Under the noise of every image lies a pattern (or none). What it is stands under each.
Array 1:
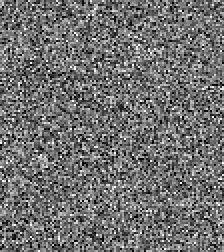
only noise
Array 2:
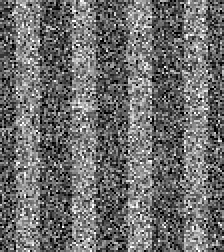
vertical stripes
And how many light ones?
4
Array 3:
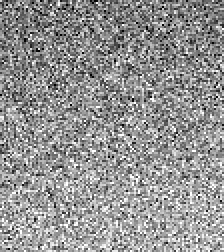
a smooth slope
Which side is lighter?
bottom
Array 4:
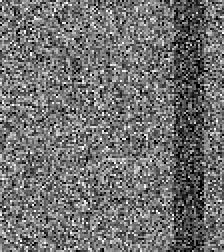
one vertical stripe
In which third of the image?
right
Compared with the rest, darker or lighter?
darker
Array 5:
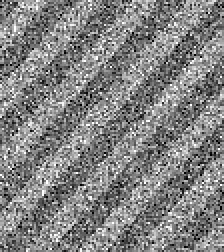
diagonal stripes
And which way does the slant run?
bottom left to top right
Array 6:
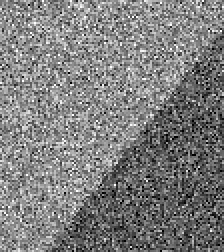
a sharp edge
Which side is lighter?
top left
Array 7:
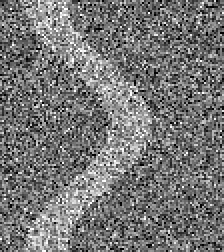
a wavy band
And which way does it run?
top to bottom
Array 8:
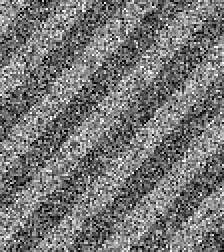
diagonal stripes
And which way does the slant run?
bottom left to top right
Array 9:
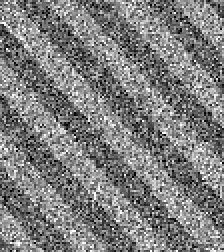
diagonal stripes
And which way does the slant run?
top left to bottom right
